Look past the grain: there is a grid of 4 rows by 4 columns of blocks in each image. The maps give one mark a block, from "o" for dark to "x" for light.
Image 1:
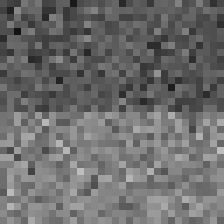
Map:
oooo
oooo
xxxx
xxxx
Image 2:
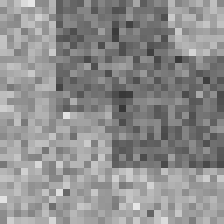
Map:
xoox
xooo
xxoo
xxxx
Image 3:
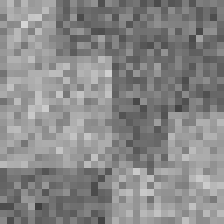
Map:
xooo
xxoo
xxox
ooxx
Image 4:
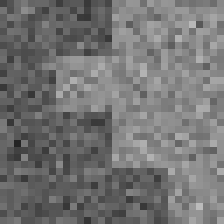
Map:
ooxx
oxxx
ooxx
ooox
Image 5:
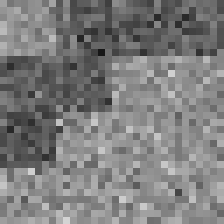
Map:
xooo
ooxx
oxxx
xxxx
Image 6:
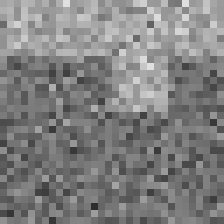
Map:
xxxx
ooxo
oooo
oooo
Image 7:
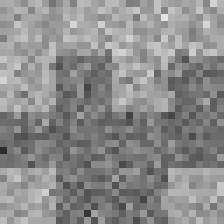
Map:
xxxx
xoxo
oooo
xoox
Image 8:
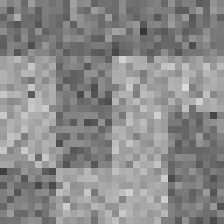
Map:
oooo
xoxx
xoxo
oxxo
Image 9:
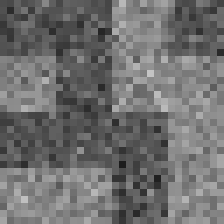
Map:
ooxo
xoxx
ooox
xxox
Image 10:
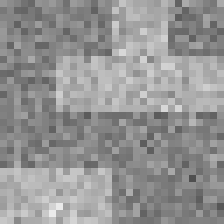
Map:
ooxo
oxxx
oooo
xxoo
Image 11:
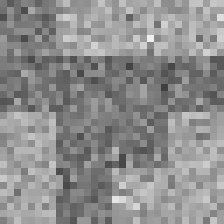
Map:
oxxx
oooo
xoox
xoxx
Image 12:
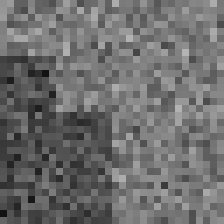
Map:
xxxx
oxxx
ooxx
ooxx
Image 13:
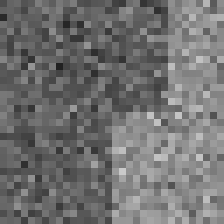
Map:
ooox
ooox
ooxx
ooxx
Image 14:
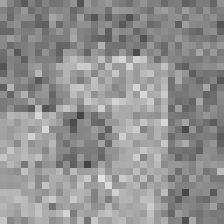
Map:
oooo
oxxo
xoxo
xxxo
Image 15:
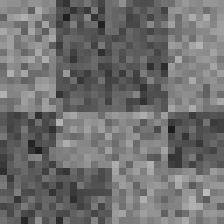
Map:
xoox
xoox
oxxo
ooxx
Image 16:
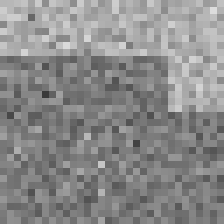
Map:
xxxx
ooox
oooo
oooo
